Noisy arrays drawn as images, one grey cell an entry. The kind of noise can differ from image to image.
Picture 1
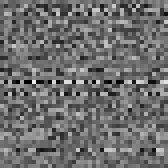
rows of uneven size
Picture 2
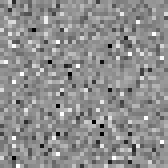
heavy tails
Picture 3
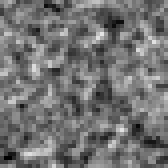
blotchy
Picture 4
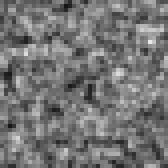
blotchy
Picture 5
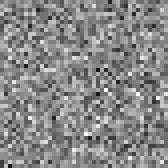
independent entries
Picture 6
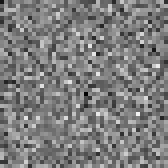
independent entries
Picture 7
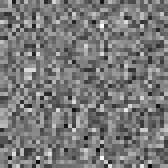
low rank plus noise
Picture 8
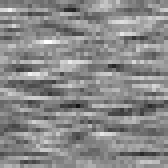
streaked along the rows
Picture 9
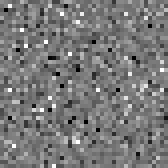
heavy tails
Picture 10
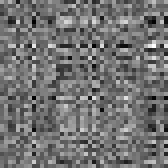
low rank plus noise
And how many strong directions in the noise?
one
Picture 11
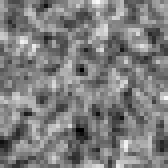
blotchy
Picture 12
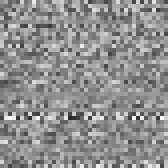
rows of uneven size
